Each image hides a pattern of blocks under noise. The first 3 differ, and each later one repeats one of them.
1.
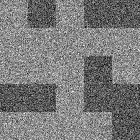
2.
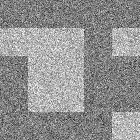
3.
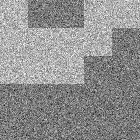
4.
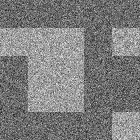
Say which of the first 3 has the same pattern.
2
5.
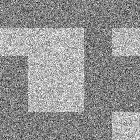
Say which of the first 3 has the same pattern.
2
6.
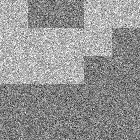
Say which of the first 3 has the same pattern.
3
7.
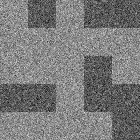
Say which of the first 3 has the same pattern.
1
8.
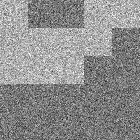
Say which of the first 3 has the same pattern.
3
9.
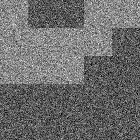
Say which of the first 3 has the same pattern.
3
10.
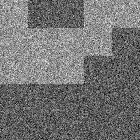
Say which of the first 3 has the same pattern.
3
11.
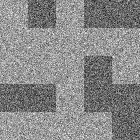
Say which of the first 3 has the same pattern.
1
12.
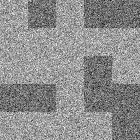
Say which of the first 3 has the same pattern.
1
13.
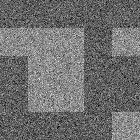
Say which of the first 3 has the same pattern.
2
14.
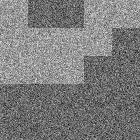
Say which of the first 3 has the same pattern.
3
